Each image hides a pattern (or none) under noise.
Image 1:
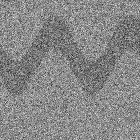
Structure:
a wavy band
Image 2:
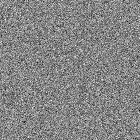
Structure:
only noise
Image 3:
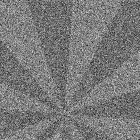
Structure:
spokes from one point
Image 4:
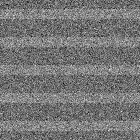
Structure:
horizontal stripes
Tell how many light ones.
5
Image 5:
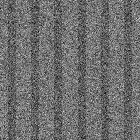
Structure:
vertical stripes
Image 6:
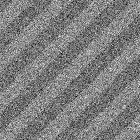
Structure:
diagonal stripes
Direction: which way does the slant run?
bottom left to top right
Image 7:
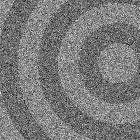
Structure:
rings round one point
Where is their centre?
middle right
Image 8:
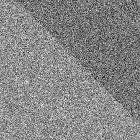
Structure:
a sharp edge
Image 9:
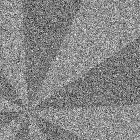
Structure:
spokes from one point
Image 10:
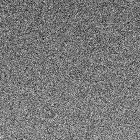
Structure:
a smooth slope
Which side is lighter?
bottom
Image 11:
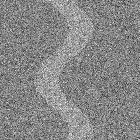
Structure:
a wavy band
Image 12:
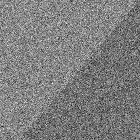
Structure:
a sharp edge
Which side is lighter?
top left
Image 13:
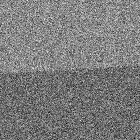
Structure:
a sharp edge
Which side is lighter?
top
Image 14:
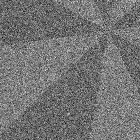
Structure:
spokes from one point
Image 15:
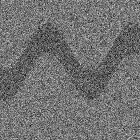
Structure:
a wavy band
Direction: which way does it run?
left to right
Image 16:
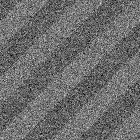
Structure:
diagonal stripes
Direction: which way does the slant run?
bottom left to top right
